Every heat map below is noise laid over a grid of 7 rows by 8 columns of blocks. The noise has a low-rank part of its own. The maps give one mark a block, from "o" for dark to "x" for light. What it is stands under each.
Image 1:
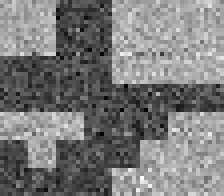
x x o o x x x x
x x o o x x x x
o o o o x x x x
o o o o o o o o
x x x o o o x x
o x o o o x x x
o o o o x x x x
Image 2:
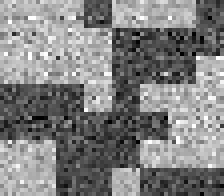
x x x o x x x o
x x x x o o o o
x x x x o o o x
o o o x o x x x
o o o o o o x x
x x o o o x x x
x x o o x o o o
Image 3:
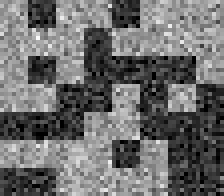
x o x x o x x x
x x x o x x x x
x o x o o o o x
x x o o x o x o
o o o x x o o o
x x x x o x o o
o o x x x x o o
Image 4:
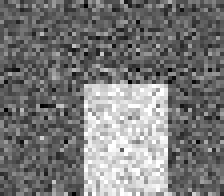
o o o o o o o o
o o o o o o o o
o o o o o o o o
o o o x x x o o
o o o x x x o o
o o o x x x o o
o o o x x x o o
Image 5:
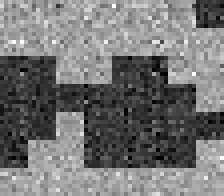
x x x x x x x o
x x x x x x x x
o o x x o o x x
o o o o o o o x
o o x o o o o o
o x x o o o o x
x x x x x x x x
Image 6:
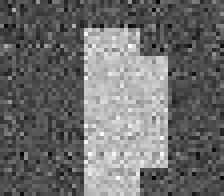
o o o o o o o o
o o o x x o o o
o o o x x x o o
o o o x x x o o
o o o x x x o o
o o o x x x o o
o o o x x o o o
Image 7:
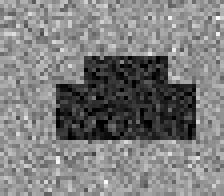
x x x x x x x x
x x x x x x x x
x x x o o o x x
x x o o o o o x
x x o o o o o x
x x x x x x x x
x x x x x x x x
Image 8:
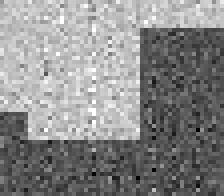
x x x x x x x x
x x x x x o o o
x x x x x o o o
x x x x x o o o
o x x x x o o o
o o o o o o o o
o o o o o o o o
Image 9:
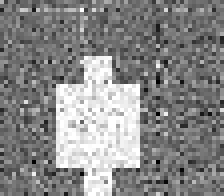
o o o o o o o o
o o o o o o o o
o o o x o o o o
o o x x x o o o
o o x x x o o o
o o x x x o o o
o o o x o o o o
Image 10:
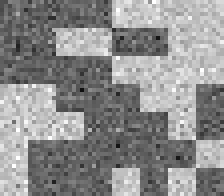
o o o o x x x x
o o x x o o x x
o o o o x x x x
x x o o o x x o
x x x o o o x o
x o o o o o o x
x o o o x o x o
